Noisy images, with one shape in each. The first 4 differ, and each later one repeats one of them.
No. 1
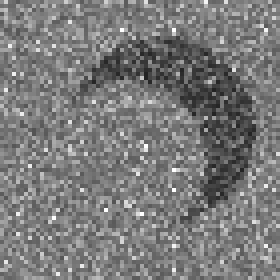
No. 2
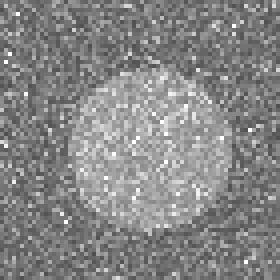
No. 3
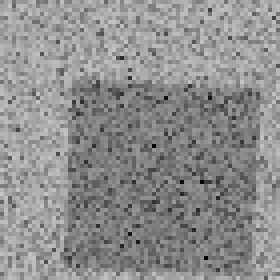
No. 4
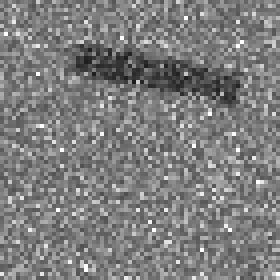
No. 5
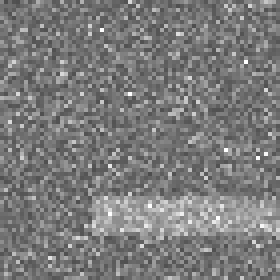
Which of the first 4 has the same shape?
4
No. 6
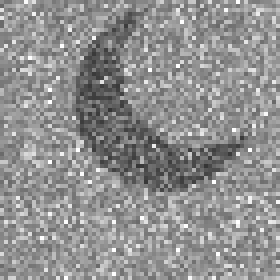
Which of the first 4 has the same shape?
1
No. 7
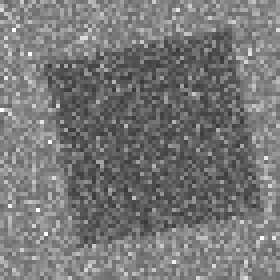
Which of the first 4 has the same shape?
3
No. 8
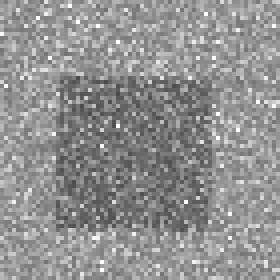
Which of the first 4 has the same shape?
3
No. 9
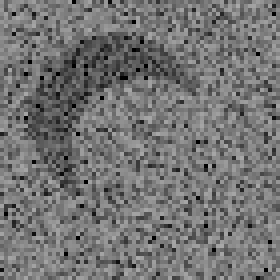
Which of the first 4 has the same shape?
1
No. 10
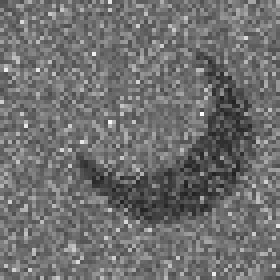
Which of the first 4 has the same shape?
1
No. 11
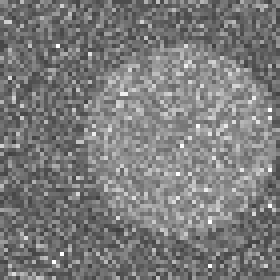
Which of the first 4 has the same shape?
2
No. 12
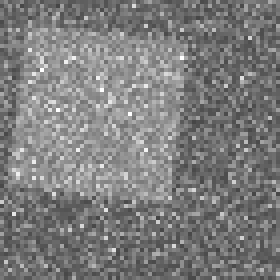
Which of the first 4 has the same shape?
3
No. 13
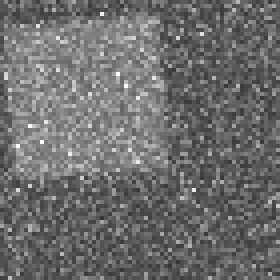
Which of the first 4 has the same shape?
3
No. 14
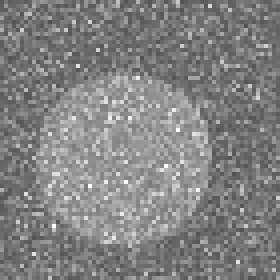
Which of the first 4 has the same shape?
2
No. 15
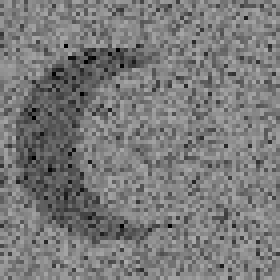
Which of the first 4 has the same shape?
1
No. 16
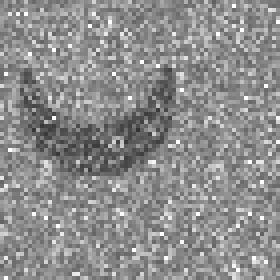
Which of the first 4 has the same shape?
1
